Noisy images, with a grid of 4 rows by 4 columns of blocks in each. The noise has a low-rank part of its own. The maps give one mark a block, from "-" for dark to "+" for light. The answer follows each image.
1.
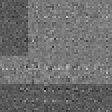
- + + +
- + + +
+ + + +
- - - -
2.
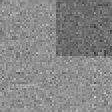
+ + - -
+ + - -
+ + + +
+ + + +
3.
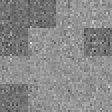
- - + +
- + + -
+ + + +
- + + +
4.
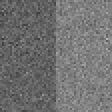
- - + +
- - + +
- - + +
- - + +
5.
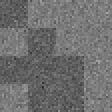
- + + +
+ - + +
- - - +
+ - - +
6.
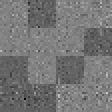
+ - + +
+ + + -
- + - +
- - + +
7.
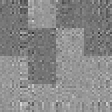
- + - -
- - + -
+ - + +
+ + + +
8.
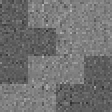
- + + +
- - + +
- + + -
+ + - -
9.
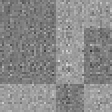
- - + +
- - + -
- - + -
+ + - +
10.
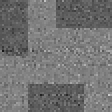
- + - -
- + + +
+ + + +
+ - - +
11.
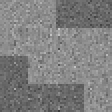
+ + - -
+ + + +
- + + +
- - - +
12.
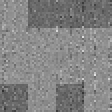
+ - - -
+ + + +
+ + + +
- + - +
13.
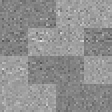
- - + +
- + + -
+ - - +
+ + - -
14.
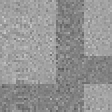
+ + - +
+ + - +
+ + - -
- - - +
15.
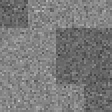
- + + +
+ + - -
+ + - -
+ + + -
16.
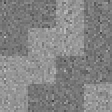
- - + -
- + + -
+ + - -
+ - - +
